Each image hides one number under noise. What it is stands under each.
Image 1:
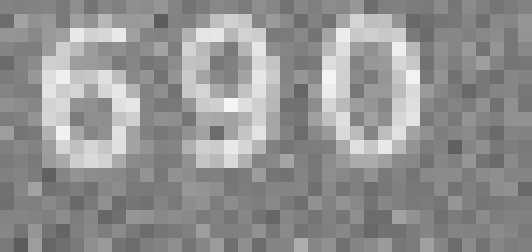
690
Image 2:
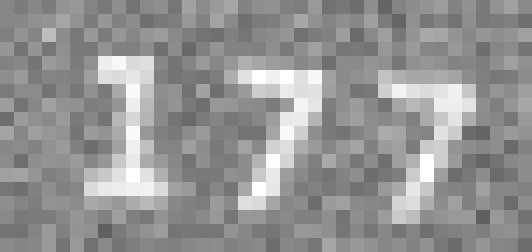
177
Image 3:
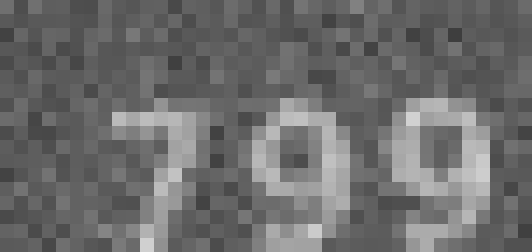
799
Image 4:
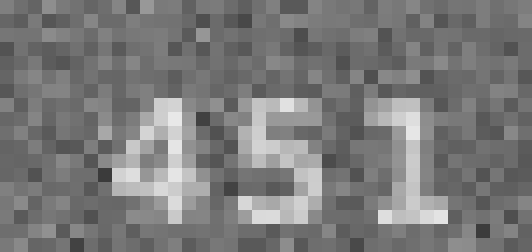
451
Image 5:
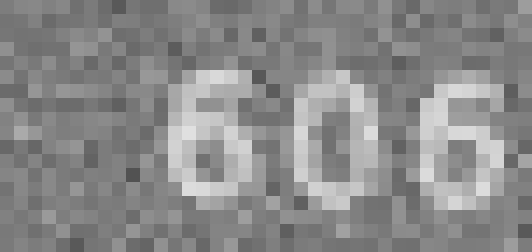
606
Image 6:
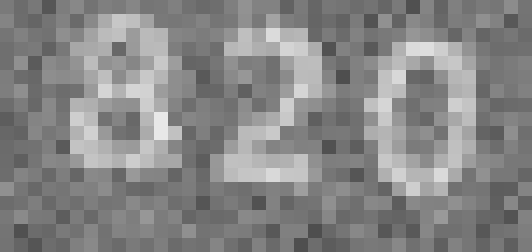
820
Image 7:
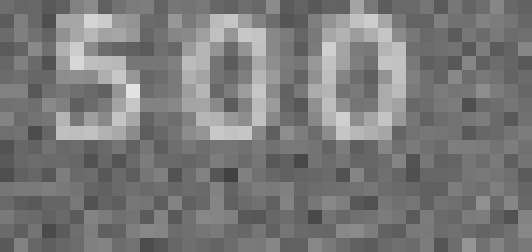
500
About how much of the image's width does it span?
two thirds
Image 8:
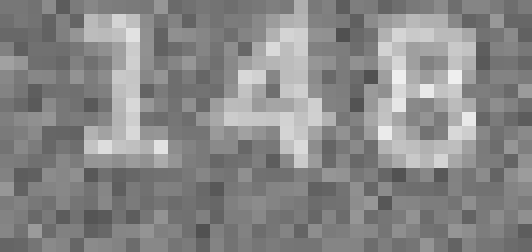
148
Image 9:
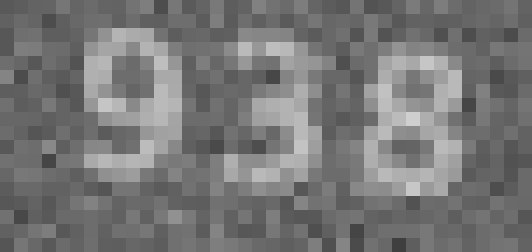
938
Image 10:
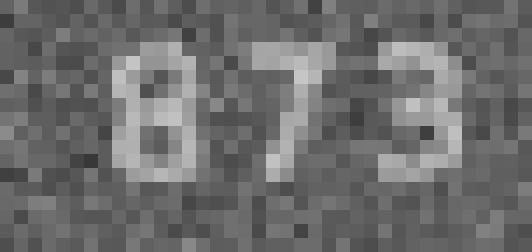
873
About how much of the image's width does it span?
two thirds
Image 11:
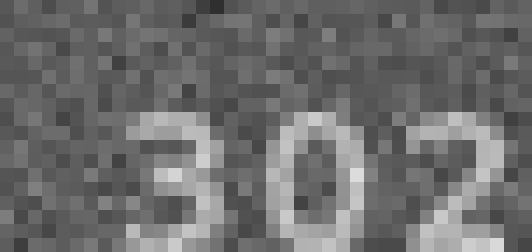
302
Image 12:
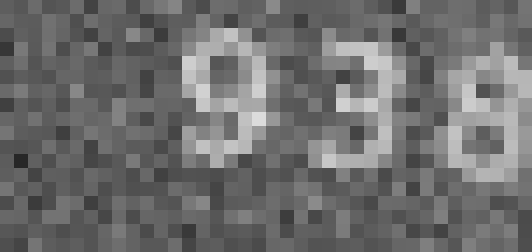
938
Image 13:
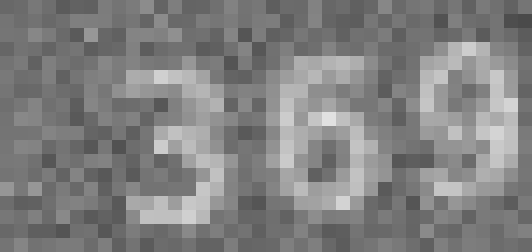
369
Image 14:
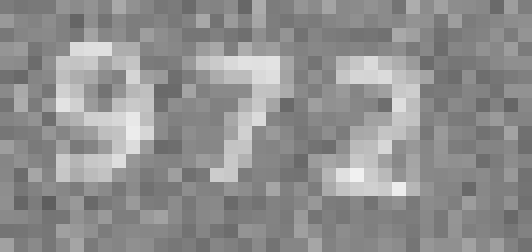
972
